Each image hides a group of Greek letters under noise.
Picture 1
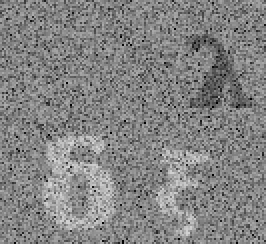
top right: dark lambda; bottom left: light delta; bottom right: light xi
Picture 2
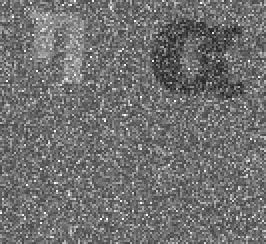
top left: light eta; top right: dark alpha
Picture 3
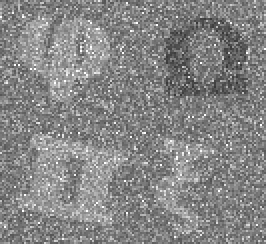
top left: light phi; top right: dark omega; bottom left: light pi; bottom right: light xi
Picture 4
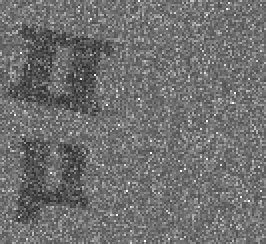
top left: dark pi; bottom left: dark mu
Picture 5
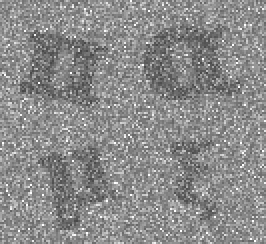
top left: dark pi; top right: dark alpha; bottom left: dark mu; bottom right: dark xi
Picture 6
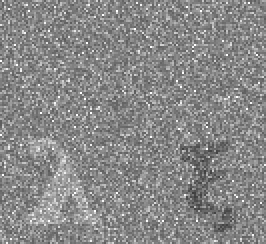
bottom left: light lambda; bottom right: dark xi
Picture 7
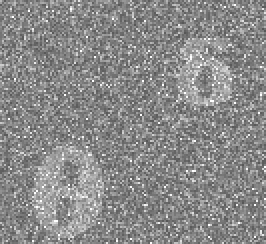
top right: light delta; bottom left: light theta
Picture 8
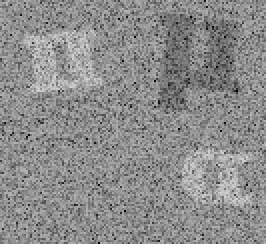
top left: light pi; top right: dark mu; bottom right: light alpha
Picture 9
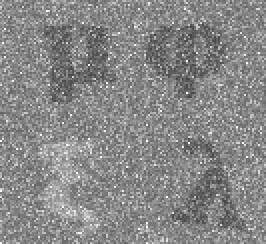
top left: dark mu; top right: dark phi; bottom left: light xi; bottom right: dark lambda
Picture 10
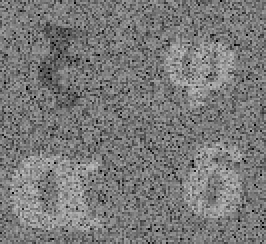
top left: dark xi; top right: light phi; bottom left: light alpha; bottom right: light delta
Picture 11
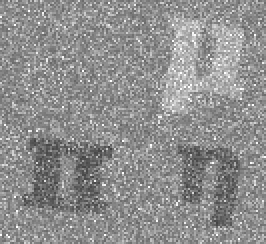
top right: light mu; bottom left: dark pi; bottom right: dark eta
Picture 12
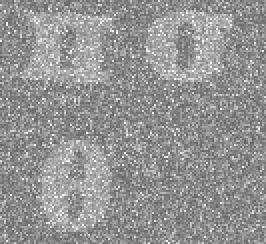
top left: light pi; top right: light sigma; bottom left: light theta
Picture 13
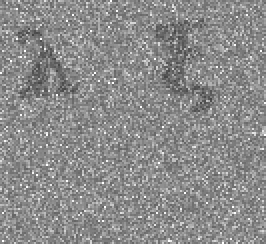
top left: dark lambda; top right: dark xi
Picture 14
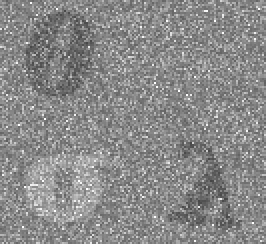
top left: dark theta; bottom left: light sigma; bottom right: dark lambda
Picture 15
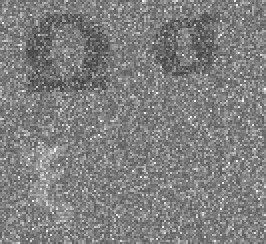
top left: dark omega; top right: dark sigma; bottom left: light xi
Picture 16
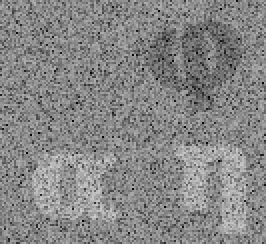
top right: dark phi; bottom left: light alpha; bottom right: light eta
